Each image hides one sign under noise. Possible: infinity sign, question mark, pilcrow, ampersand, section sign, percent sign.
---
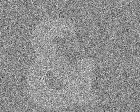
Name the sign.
ampersand
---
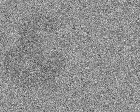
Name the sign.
ampersand
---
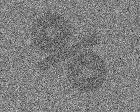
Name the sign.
percent sign
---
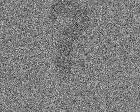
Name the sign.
question mark
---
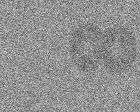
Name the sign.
infinity sign
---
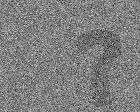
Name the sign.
question mark
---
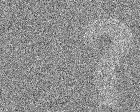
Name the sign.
question mark
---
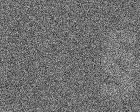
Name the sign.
section sign
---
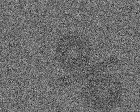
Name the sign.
percent sign
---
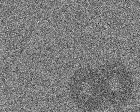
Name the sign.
infinity sign
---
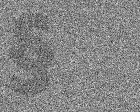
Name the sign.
section sign
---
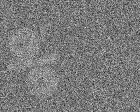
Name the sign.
percent sign
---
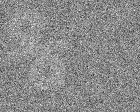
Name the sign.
percent sign
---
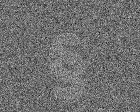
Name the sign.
section sign
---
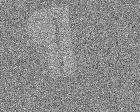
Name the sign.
pilcrow
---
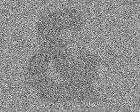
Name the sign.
ampersand
